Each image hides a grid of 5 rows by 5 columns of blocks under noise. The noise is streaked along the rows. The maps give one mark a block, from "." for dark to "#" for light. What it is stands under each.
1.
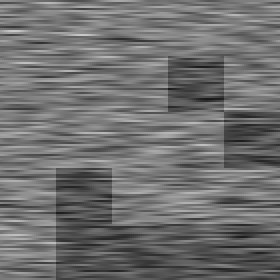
#####
###.#
####.
#.###
#....
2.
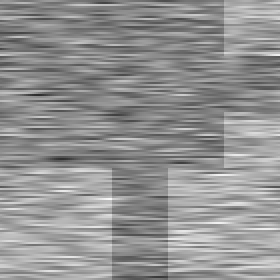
....#
.....
....#
##.##
##.##
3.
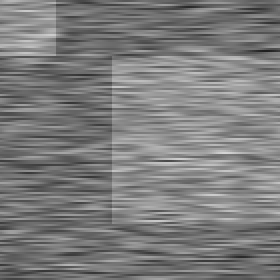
#....
..###
..###
..###
.....
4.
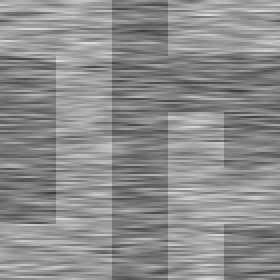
##.##
.#...
.#.#.
.#.##
##.#.
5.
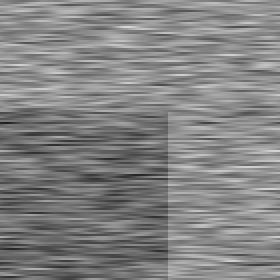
#####
#####
...##
...##
...##
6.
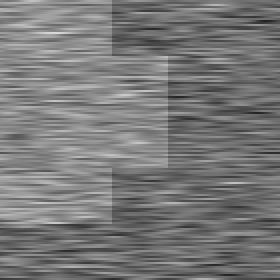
##...
###..
###..
##...
.....
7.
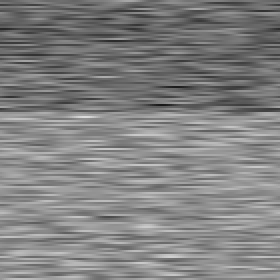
.....
.....
#####
#####
#####
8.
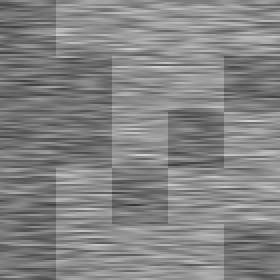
.####
..##.
..#.#
.#.##
.###.
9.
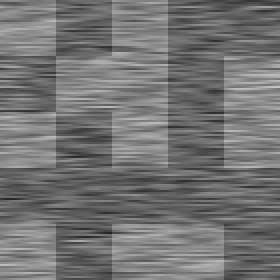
#.#..
.##.#
#.#.#
.....
#.##.
